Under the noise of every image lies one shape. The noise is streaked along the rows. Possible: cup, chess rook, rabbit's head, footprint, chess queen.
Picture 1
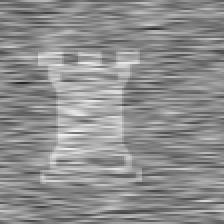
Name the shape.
chess rook
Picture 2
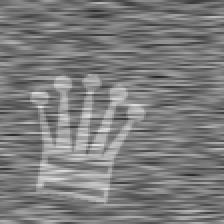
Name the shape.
chess queen
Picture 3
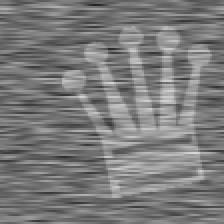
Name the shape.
chess queen
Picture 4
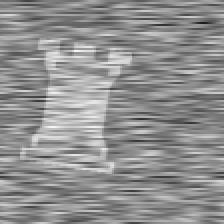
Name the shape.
chess rook
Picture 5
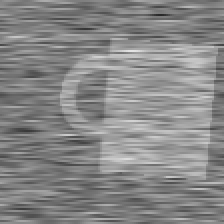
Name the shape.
cup
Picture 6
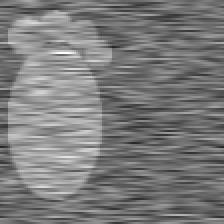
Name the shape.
footprint
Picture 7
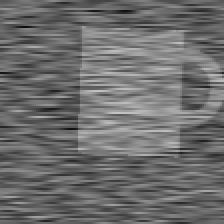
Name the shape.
cup
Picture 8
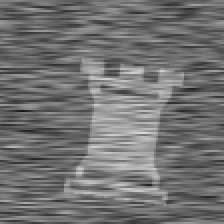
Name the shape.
chess rook
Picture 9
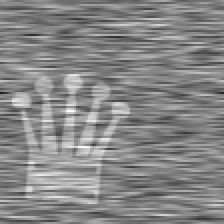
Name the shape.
chess queen
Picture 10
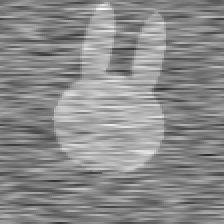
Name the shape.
rabbit's head
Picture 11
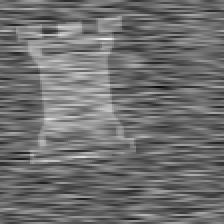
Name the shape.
chess rook
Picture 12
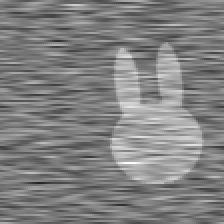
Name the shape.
rabbit's head
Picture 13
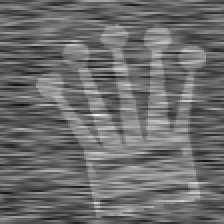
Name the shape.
chess queen
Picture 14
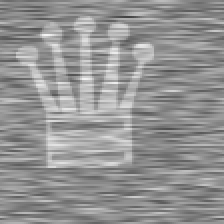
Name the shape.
chess queen
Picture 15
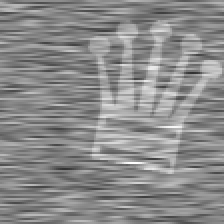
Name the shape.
chess queen
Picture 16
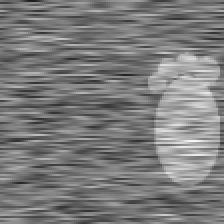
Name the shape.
footprint
